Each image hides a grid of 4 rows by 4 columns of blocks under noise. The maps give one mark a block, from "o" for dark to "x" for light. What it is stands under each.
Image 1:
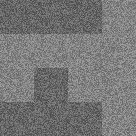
o o o x
x x x x
x o x x
o o o x
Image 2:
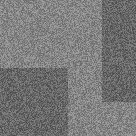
x x x o
x x x o
o o x o
o o x x
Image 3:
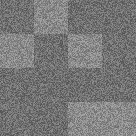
o x o o
x o x o
o o o o
o o x x
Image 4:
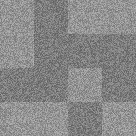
x o x x
x o o o
o o x o
x x o x
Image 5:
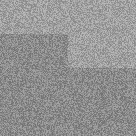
x x x x
o o x x
o o o o
o o o o
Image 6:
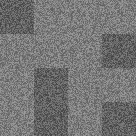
o x x x
x x x o
x o x x
x o x o
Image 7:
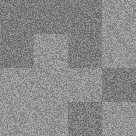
o o o x
o x o x
x x x o
x x o x
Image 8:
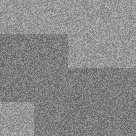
x x x x
o o x x
o o o o
x o o o
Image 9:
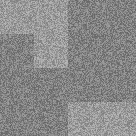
x x o o
o x o o
o o o o
o o x x
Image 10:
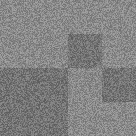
x x x x
x x o x
o o x o
o o x x
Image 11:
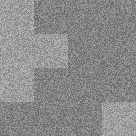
x o o o
x x o o
x o o o
o o o x
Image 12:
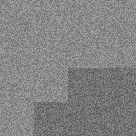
x x x x
x x x x
x x o o
x o o o
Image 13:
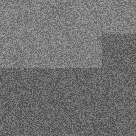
x x x x
x x x o
o o o o
o o o o
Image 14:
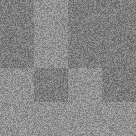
o x o o
o x o o
x o x o
x x x x
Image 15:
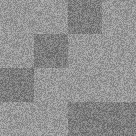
x x o x
x o x x
o x x x
x x o o
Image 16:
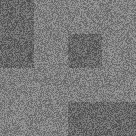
o x x x
o x o x
x x x x
x x o o
